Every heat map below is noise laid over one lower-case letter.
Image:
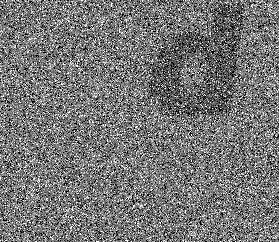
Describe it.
dark d
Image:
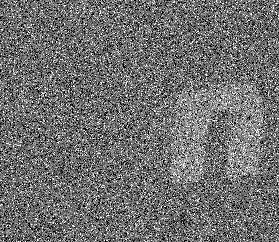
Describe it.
light n, middle right
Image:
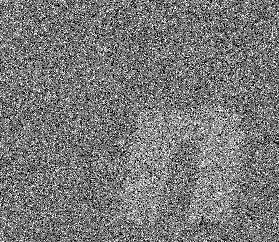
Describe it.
light n
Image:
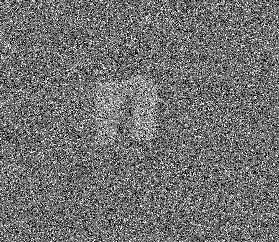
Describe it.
light n, centre
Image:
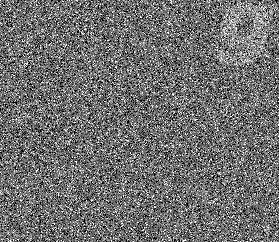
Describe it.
light g, top right
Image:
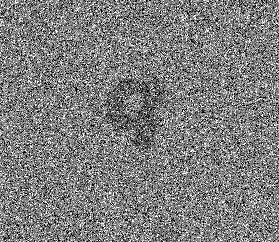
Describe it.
dark q, centre
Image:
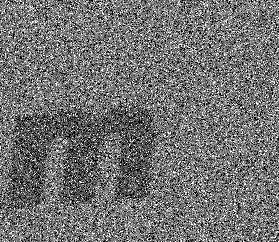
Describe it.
dark m
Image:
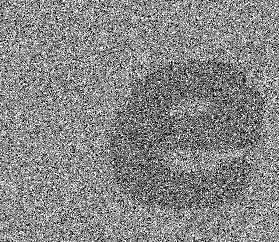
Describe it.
dark e
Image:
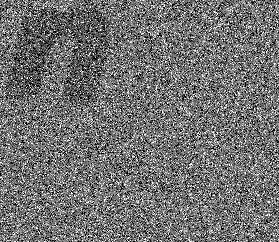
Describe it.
dark n, top left
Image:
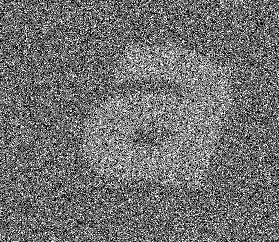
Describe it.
light a
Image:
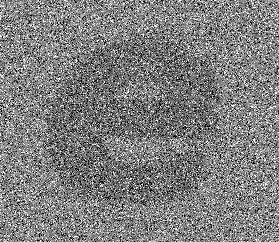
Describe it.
dark e
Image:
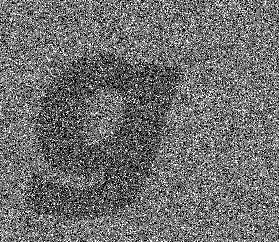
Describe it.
dark g
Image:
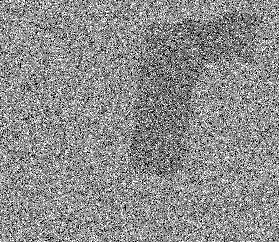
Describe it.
dark r
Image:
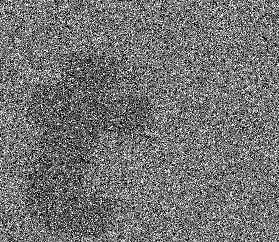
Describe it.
dark t
